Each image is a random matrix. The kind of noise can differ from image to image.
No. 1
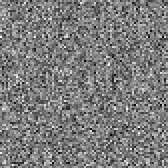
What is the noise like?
low rank plus noise
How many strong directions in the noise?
three or four
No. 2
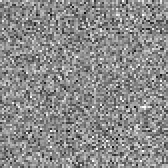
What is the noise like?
low rank plus noise
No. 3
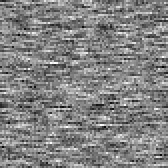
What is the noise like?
streaked along the rows
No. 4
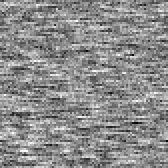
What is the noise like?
streaked along the rows
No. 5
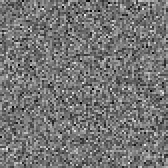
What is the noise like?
independent entries
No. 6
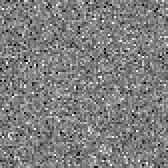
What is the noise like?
heavy tails
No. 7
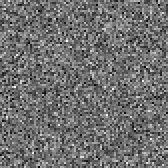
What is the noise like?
independent entries
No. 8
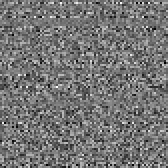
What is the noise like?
rows of uneven size
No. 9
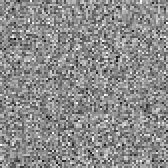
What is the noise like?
low rank plus noise
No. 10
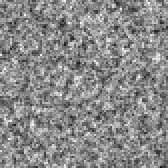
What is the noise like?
blotchy
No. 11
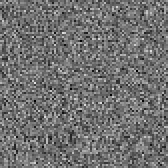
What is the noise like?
low rank plus noise
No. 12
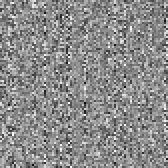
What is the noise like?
columns of uneven size
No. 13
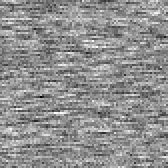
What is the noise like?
streaked along the rows
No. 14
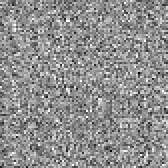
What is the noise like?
low rank plus noise
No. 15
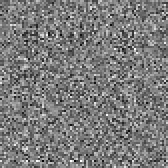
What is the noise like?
low rank plus noise
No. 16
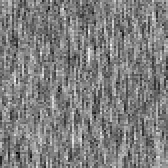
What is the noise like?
streaked along the columns
